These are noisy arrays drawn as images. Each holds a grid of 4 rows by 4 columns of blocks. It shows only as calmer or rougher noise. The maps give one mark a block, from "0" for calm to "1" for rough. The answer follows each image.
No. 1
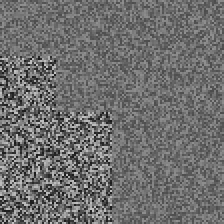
0000
1000
1100
1100
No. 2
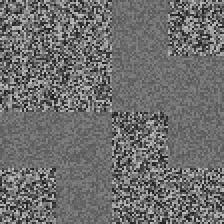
1101
1100
0010
1011
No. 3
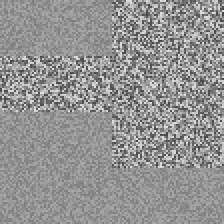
0011
1111
0011
0000
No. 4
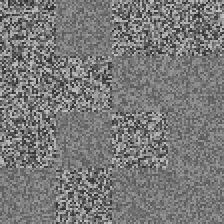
1011
1100
1010
0100
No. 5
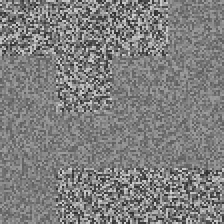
1110
0100
0000
0111
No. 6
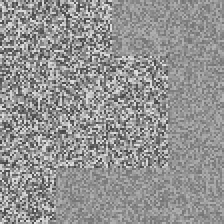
1100
1110
1110
1000
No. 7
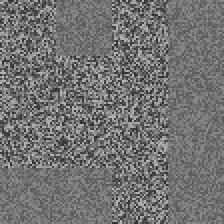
1010
1110
1110
0010
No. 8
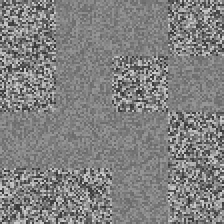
1001
1010
0001
1101
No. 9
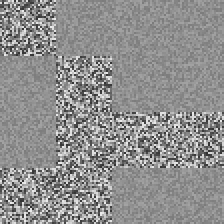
1000
0100
0111
1100
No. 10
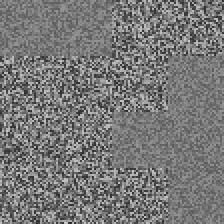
0011
1110
1100
1110
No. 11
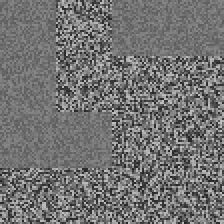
0100
0111
0011
1111
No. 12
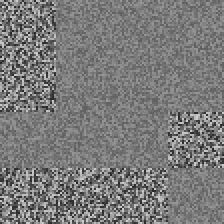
1000
1000
0001
1110
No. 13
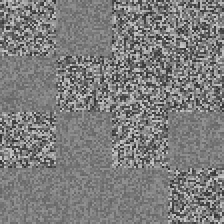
1011
0111
1010
0001
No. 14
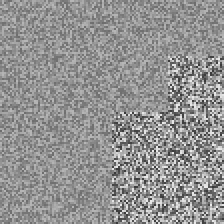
0000
0001
0011
0011
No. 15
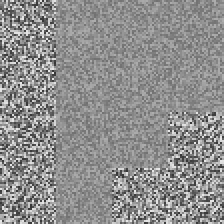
1000
1000
1001
1011
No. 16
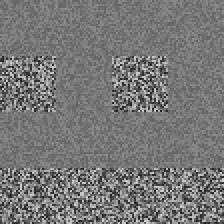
0000
1010
0000
1111
